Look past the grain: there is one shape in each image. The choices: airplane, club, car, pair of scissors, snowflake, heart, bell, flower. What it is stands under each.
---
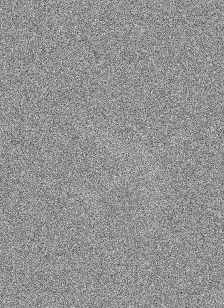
light airplane
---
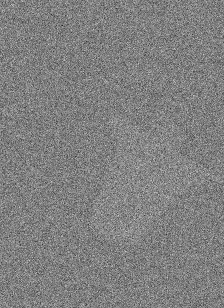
light bell
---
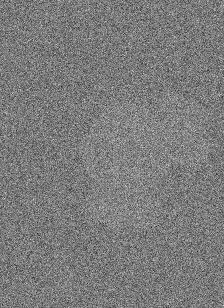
light car
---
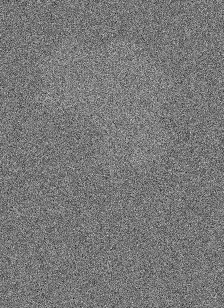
light car
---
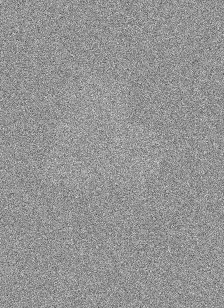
light heart
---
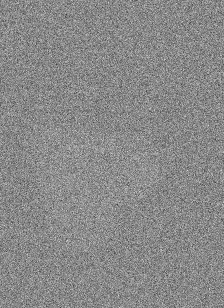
light heart
